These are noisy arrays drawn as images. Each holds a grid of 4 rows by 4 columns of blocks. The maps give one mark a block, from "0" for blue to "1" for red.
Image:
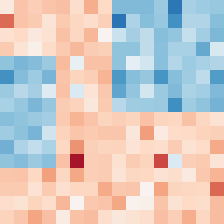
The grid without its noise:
1100
0100
0111
1111
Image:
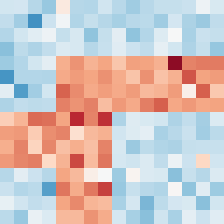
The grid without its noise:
0000
0111
1100
0100
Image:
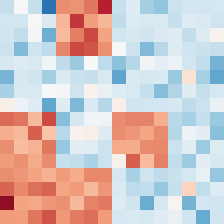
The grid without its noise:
0100
0000
1010
1100
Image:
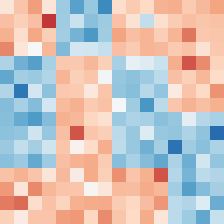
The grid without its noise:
1011
0101
0100
1110
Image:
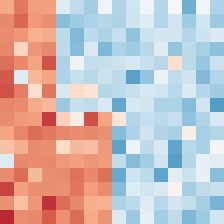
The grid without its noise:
1000
1000
1100
1100
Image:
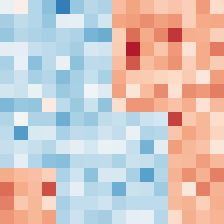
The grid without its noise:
0011
0011
0001
1001
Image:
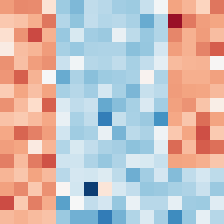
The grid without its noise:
1001
1001
1001
1000
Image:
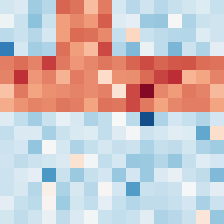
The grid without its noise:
0100
1111
0000
0000
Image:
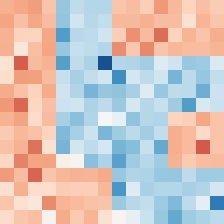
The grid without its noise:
1011
1000
1001
1100
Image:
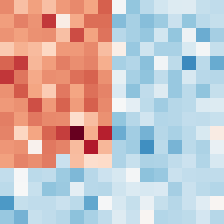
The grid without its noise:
1100
1100
1100
0000
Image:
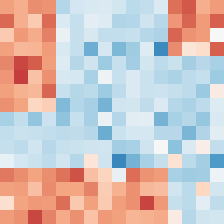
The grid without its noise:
1001
1000
0000
1110
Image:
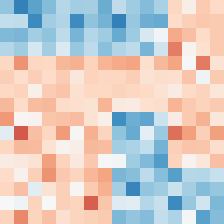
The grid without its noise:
0001
1111
1101
1100
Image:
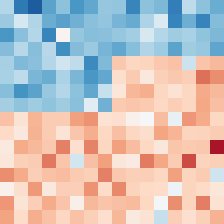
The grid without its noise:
0000
0011
1111
1111
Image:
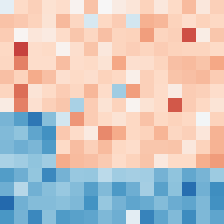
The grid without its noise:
1111
1111
0111
0000
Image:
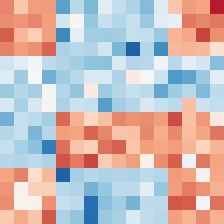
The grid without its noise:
1001
0000
0111
1001
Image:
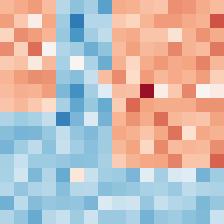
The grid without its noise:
1011
1011
0011
0000
